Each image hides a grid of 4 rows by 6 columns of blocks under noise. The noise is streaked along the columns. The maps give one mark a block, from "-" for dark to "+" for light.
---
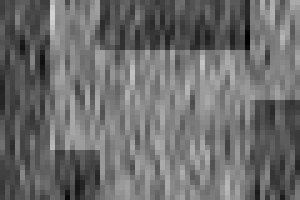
- + - - - +
- + + + + +
- + + + + -
- - + + + -
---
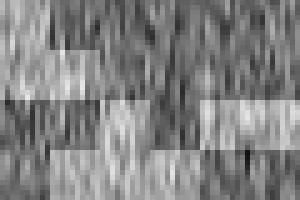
+ - - - - -
+ + - - - -
- - + - + +
- + + + - -
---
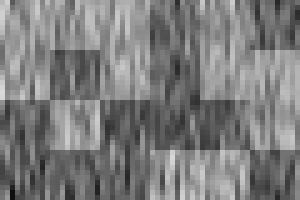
+ + + - + -
+ - + - + +
- + - - - +
- - - + + -
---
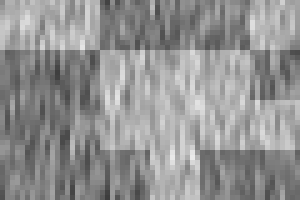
+ + - - - +
- - + + + -
- - + + + +
- - - + - -
